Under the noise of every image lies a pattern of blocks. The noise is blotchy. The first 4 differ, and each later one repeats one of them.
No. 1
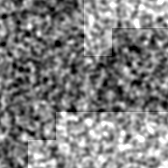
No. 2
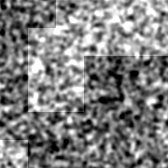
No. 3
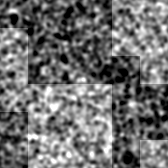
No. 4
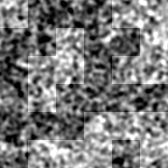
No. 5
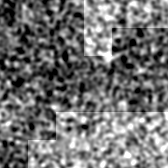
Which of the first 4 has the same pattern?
1
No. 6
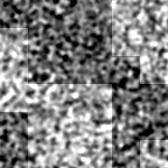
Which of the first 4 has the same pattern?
3
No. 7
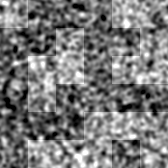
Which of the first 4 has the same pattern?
4
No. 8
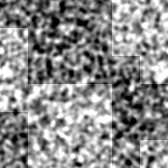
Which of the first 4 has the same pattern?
3
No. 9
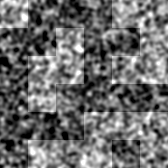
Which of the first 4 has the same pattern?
4
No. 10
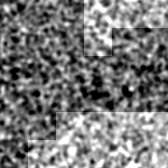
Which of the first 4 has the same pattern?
1
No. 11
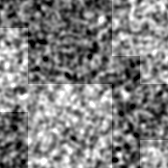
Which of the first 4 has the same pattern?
3
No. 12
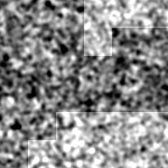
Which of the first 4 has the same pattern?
1
